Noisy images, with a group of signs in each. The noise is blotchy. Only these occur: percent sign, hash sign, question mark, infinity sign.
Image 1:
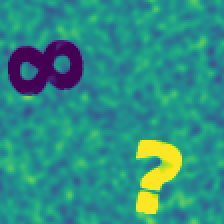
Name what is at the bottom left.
nothing
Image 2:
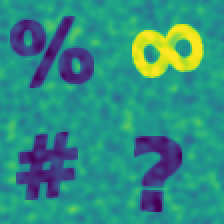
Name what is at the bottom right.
question mark
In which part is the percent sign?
top left
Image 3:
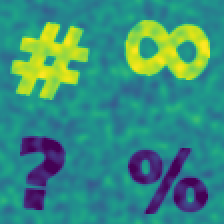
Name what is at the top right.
infinity sign
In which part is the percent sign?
bottom right
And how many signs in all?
4
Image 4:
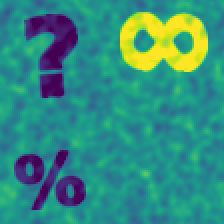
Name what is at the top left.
question mark
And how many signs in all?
3
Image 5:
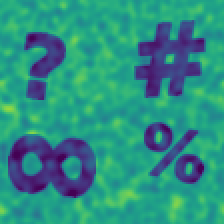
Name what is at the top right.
hash sign
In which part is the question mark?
top left
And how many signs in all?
4
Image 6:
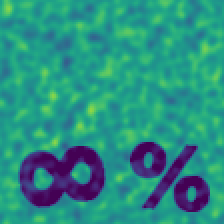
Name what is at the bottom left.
infinity sign
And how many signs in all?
2
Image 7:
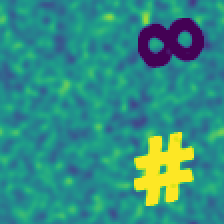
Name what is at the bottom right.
hash sign
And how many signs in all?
2
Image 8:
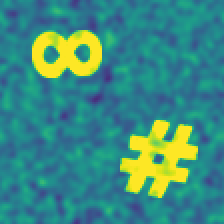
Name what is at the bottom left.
nothing
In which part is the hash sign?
bottom right
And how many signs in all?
2
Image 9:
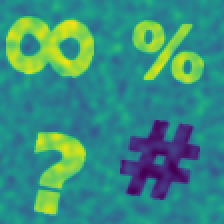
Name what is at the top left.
infinity sign
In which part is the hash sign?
bottom right
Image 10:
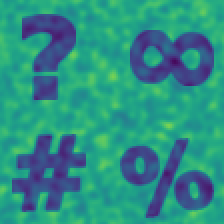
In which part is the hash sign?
bottom left
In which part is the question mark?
top left
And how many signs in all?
4
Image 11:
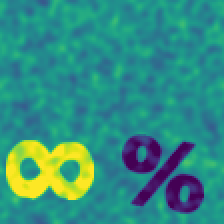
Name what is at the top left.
nothing
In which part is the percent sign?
bottom right
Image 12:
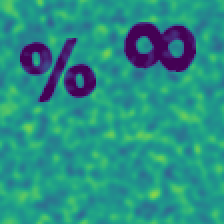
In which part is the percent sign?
top left
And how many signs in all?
2
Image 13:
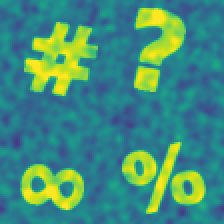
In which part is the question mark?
top right
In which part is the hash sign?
top left
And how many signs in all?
4
